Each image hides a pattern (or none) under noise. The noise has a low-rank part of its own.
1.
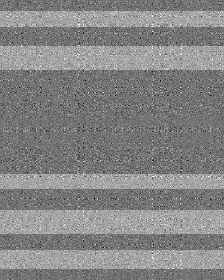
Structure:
bands of rows
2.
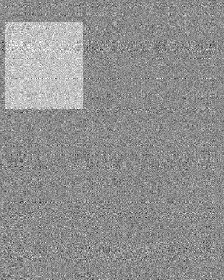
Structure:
one block
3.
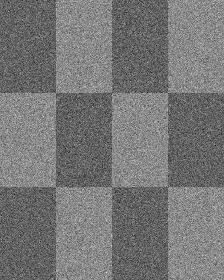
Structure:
a checkerboard
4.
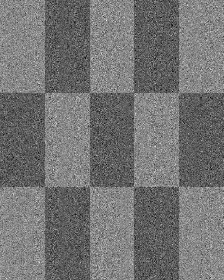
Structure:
a checkerboard
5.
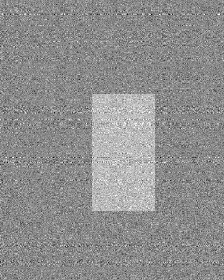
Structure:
one block
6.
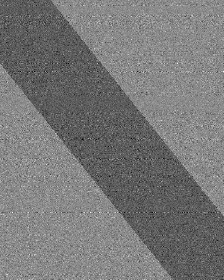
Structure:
a diagonal band
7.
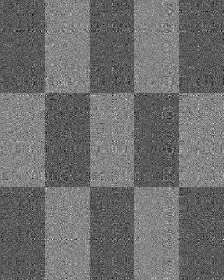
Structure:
a checkerboard
